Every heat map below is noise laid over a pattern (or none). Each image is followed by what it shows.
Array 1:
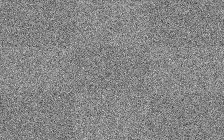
a checkerboard
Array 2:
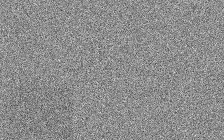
one block
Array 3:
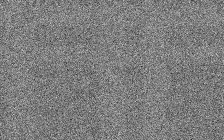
bands of rows crossing bands of columns
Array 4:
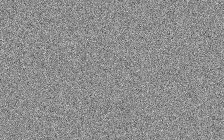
only noise
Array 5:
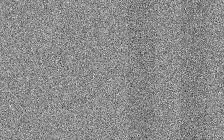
bands of columns
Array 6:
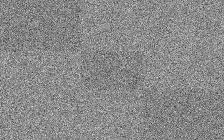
blocks along the diagonal
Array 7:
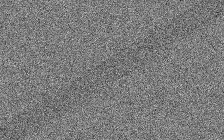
a diagonal band
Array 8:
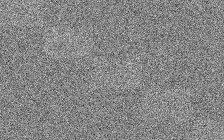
blocks along the diagonal
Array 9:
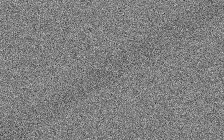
a diagonal band
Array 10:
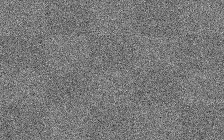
a checkerboard
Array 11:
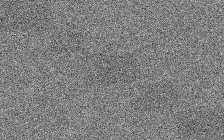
blocks along the diagonal
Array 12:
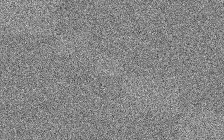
blocks along the diagonal
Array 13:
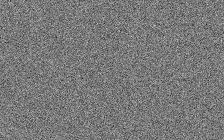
only noise
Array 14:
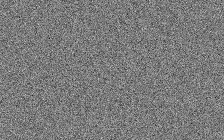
only noise
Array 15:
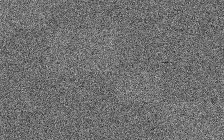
blocks along the diagonal
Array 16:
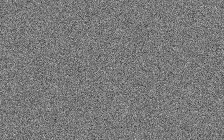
only noise
